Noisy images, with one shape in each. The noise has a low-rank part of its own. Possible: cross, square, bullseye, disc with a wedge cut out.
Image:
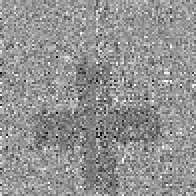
cross
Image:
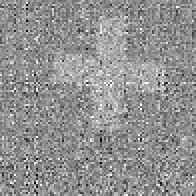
cross
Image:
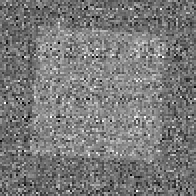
square
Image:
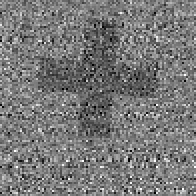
cross
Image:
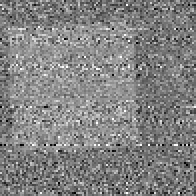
square
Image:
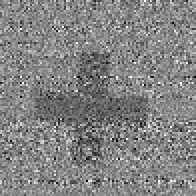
cross
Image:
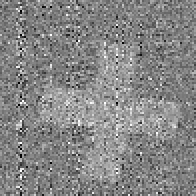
cross
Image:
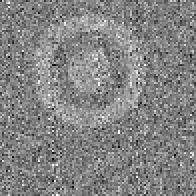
bullseye
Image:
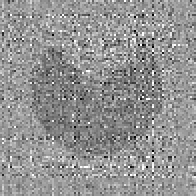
disc with a wedge cut out
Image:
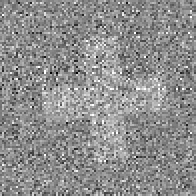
cross
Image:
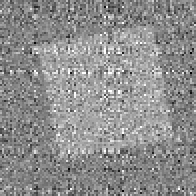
square
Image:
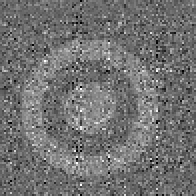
bullseye
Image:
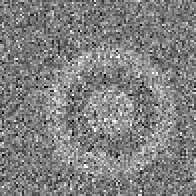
bullseye
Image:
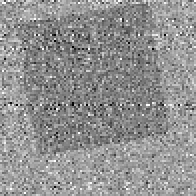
square
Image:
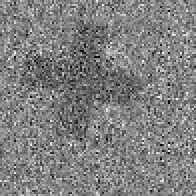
cross
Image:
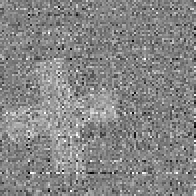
cross
